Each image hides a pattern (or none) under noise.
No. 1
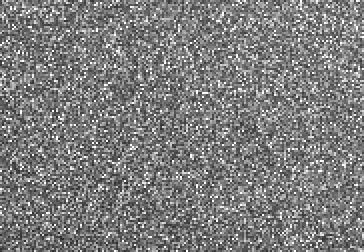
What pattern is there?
a smooth slope
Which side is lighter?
top right
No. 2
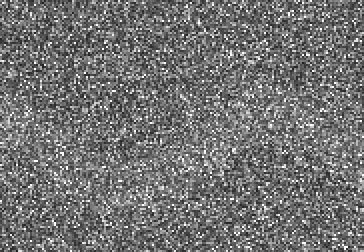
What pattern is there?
a wavy band
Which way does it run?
left to right
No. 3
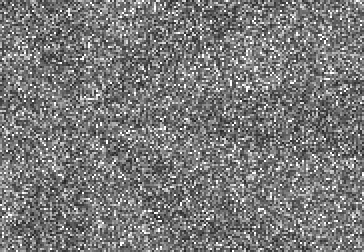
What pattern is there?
spokes from one point
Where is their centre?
middle left
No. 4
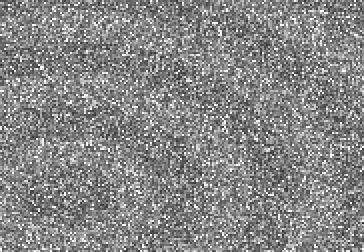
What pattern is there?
rings round one point
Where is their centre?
bottom left
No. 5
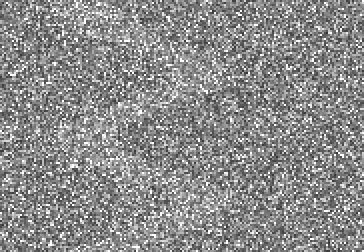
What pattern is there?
a wavy band
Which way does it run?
top to bottom
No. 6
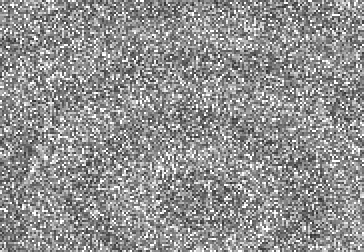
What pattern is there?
rings round one point
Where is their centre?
bottom middle
